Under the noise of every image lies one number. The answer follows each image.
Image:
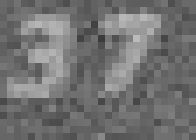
37
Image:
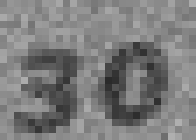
30
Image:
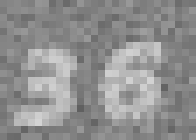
36
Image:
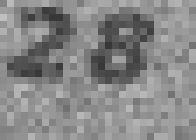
28
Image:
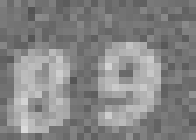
89
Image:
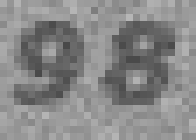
98
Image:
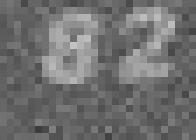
82
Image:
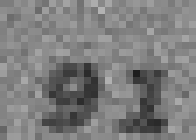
91
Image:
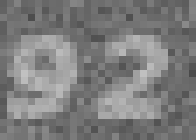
92
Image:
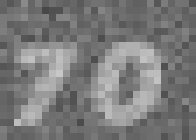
70
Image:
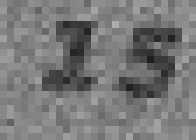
15
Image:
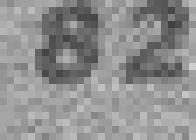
82
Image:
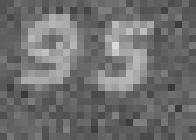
95
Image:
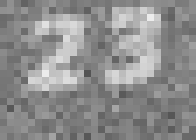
23
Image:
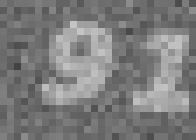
91
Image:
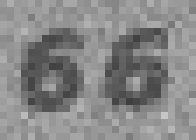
66
